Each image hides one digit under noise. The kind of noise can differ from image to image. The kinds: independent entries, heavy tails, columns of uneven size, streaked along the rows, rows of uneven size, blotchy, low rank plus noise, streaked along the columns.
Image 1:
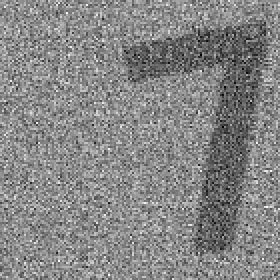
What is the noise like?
low rank plus noise
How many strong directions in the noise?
five to eight
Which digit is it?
7
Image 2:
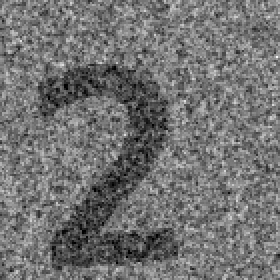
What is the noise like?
blotchy
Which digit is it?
2
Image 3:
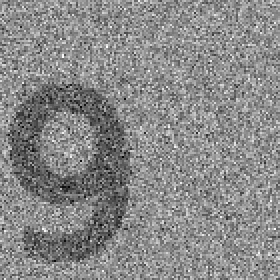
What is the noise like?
independent entries
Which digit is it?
9
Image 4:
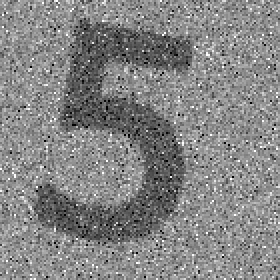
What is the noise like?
heavy tails
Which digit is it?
5
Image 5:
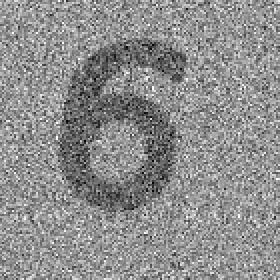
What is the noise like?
low rank plus noise
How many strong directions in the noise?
three or four
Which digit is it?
6
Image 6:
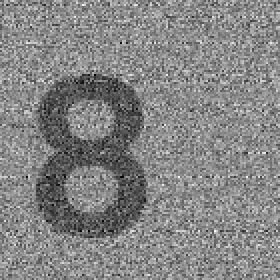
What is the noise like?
rows of uneven size
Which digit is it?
8
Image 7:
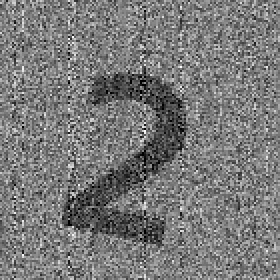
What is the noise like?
columns of uneven size
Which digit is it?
2
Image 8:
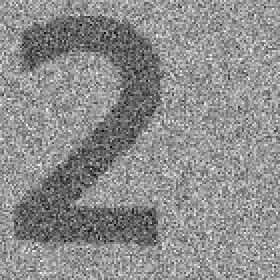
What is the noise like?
independent entries
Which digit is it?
2
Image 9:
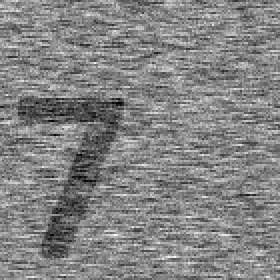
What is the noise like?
streaked along the rows
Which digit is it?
7
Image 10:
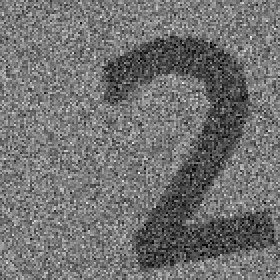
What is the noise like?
independent entries
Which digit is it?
2
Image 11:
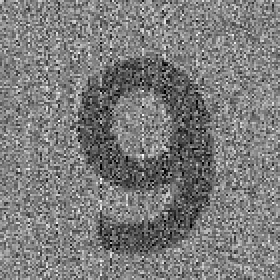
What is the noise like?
columns of uneven size
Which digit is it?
9
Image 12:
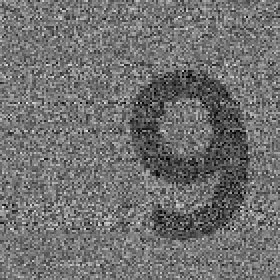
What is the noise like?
rows of uneven size
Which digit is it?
9
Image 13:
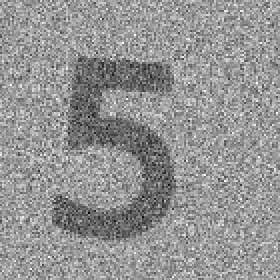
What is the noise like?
low rank plus noise
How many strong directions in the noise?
two
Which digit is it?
5
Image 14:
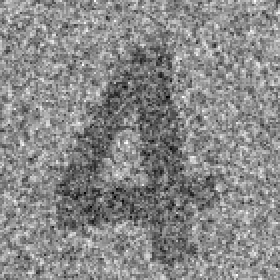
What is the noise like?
blotchy
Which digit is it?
4
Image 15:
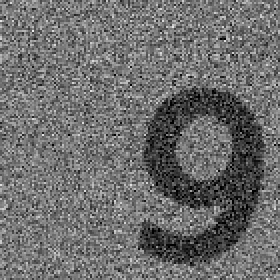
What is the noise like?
low rank plus noise
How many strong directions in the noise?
five to eight
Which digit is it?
9
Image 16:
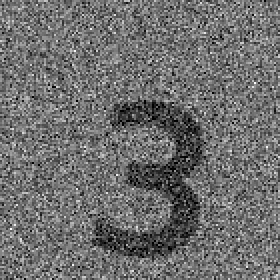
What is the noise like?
independent entries
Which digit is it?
3
